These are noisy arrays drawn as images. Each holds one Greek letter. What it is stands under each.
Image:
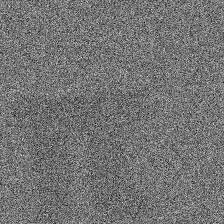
pi
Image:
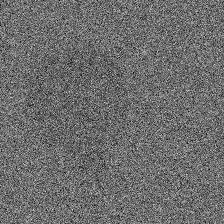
phi
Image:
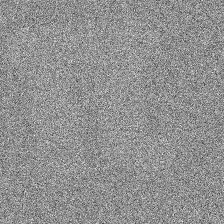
pi
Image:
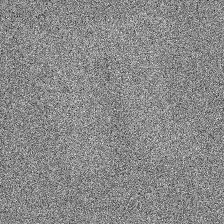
pi
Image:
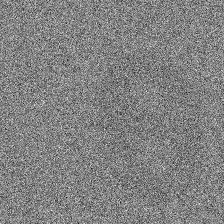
theta
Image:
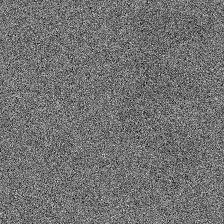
xi
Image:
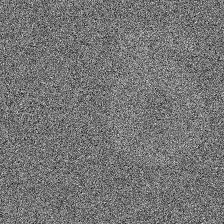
delta
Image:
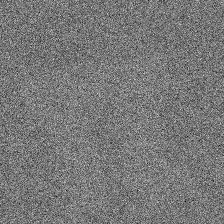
pi
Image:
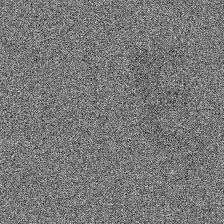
xi
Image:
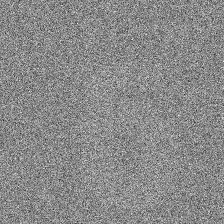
delta
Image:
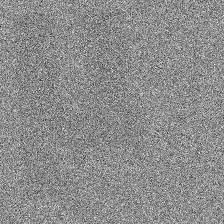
mu
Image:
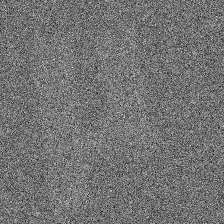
mu
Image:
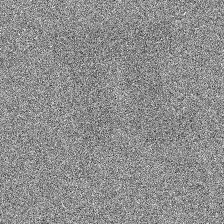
pi
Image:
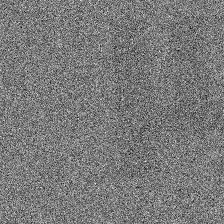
mu
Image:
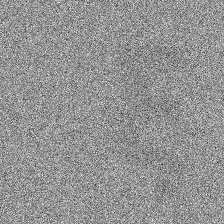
xi
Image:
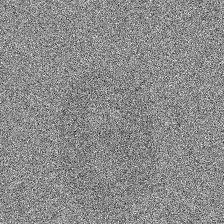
theta
